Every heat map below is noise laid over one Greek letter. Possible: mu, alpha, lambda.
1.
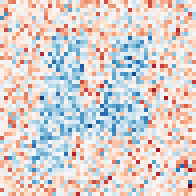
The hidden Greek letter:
mu
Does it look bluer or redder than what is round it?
bluer
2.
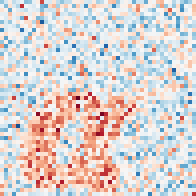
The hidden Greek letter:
alpha
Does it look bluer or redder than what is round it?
redder
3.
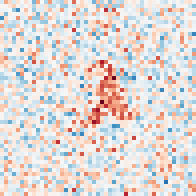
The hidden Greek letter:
lambda
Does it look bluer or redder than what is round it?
redder
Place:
centre
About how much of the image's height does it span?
a third
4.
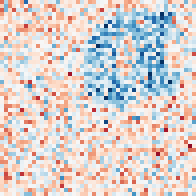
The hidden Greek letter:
alpha
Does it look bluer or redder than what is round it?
bluer
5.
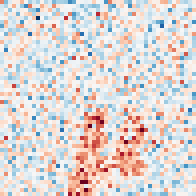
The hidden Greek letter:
mu
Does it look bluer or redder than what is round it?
redder
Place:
bottom middle
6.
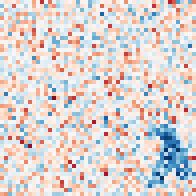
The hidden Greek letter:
lambda
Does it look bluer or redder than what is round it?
bluer
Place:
bottom right
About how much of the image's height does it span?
a third
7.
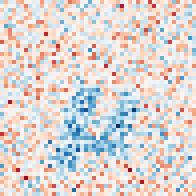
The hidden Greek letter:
mu
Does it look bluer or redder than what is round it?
bluer
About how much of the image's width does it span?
half
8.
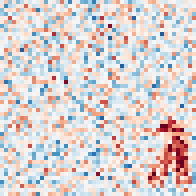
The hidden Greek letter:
lambda
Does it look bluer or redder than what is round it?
redder
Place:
bottom right
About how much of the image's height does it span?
a third
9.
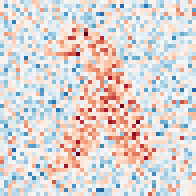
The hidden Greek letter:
lambda
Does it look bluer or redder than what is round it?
redder
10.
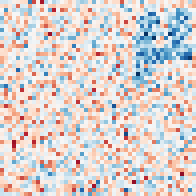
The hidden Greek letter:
mu
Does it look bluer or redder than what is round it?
bluer
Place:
top right
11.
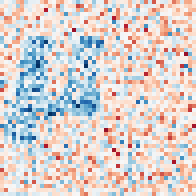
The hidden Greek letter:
mu
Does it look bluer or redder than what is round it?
bluer
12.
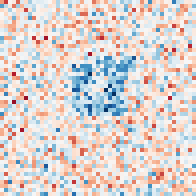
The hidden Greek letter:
alpha
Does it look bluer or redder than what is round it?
bluer
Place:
centre
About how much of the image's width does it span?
a third
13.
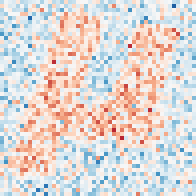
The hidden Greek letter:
mu
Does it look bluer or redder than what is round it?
redder
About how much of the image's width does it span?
nearly all
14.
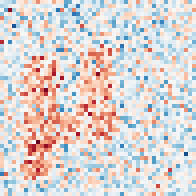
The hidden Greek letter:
mu
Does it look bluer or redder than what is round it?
redder
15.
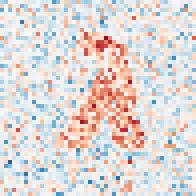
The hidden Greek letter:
lambda
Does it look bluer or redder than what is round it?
redder
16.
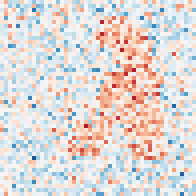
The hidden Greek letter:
lambda
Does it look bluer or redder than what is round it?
redder
